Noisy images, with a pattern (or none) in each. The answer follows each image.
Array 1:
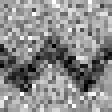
a wavy band
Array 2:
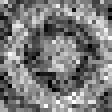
rings round one point
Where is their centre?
centre
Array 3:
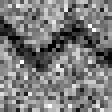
a wavy band
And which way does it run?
left to right
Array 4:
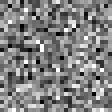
only noise
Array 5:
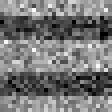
horizontal stripes
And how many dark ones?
2
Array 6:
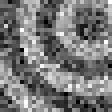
rings round one point
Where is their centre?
top right
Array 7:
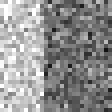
a sharp edge
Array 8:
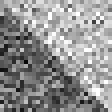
a sharp edge
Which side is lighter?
top right
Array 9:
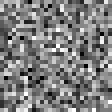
only noise
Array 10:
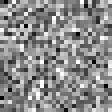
only noise
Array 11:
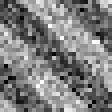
diagonal stripes
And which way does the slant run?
top left to bottom right
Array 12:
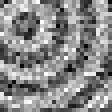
rings round one point
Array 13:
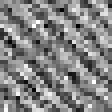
diagonal stripes
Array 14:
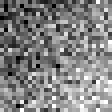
a smooth slope
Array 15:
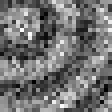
rings round one point
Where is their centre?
top left
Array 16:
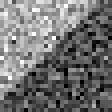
a sharp edge
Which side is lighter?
top left
